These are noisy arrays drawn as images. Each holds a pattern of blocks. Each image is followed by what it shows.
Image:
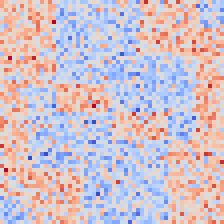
the same after a half turn
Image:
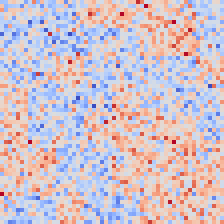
mirrored about the diagonal from the top left
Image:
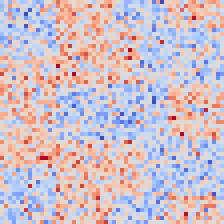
top and bottom mirror each other
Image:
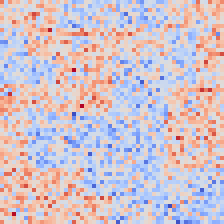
no symmetry
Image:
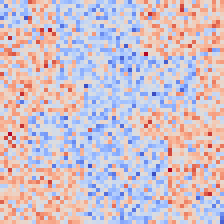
the same after a half turn
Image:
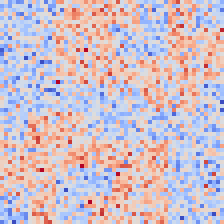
the same after a half turn
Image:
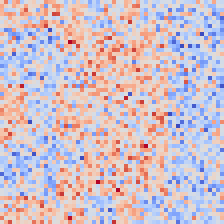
top and bottom mirror each other
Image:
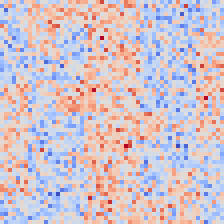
the same after a half turn
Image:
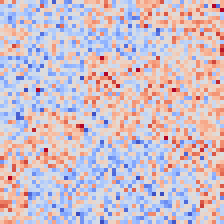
no symmetry
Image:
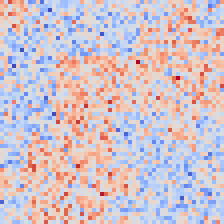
mirrored about the diagonal from the top left
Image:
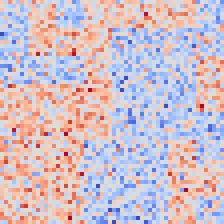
no symmetry
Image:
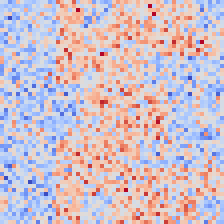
top and bottom mirror each other
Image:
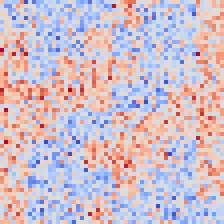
the same after a half turn
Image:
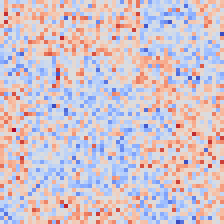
mirrored about the diagonal from the bottom left
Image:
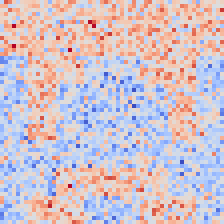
left and right mirror each other
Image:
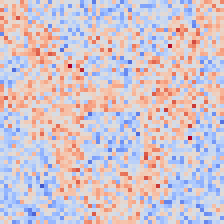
left and right mirror each other
